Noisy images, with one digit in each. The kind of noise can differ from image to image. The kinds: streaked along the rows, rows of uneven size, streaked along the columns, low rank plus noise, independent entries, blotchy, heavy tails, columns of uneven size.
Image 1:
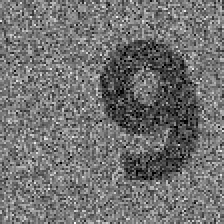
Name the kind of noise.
independent entries
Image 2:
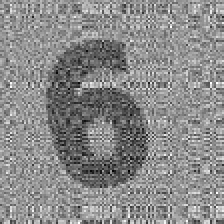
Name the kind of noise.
low rank plus noise
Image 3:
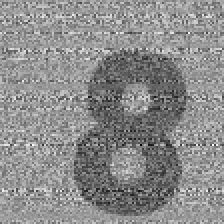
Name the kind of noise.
rows of uneven size
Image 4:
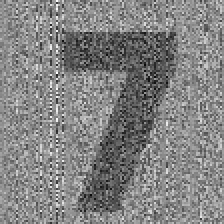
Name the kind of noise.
columns of uneven size
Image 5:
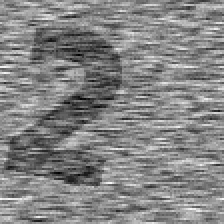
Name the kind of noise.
streaked along the rows
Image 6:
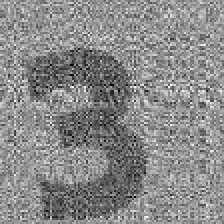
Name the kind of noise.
low rank plus noise
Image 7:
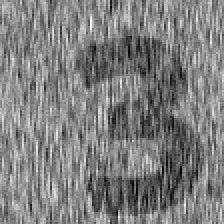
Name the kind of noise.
streaked along the columns
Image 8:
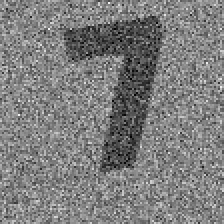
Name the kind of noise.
independent entries
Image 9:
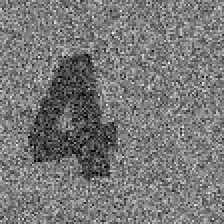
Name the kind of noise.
independent entries
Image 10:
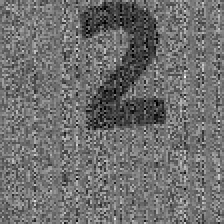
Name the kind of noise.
columns of uneven size
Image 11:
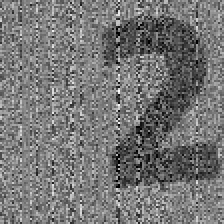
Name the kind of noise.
columns of uneven size
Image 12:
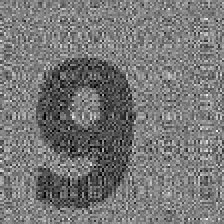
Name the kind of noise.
low rank plus noise
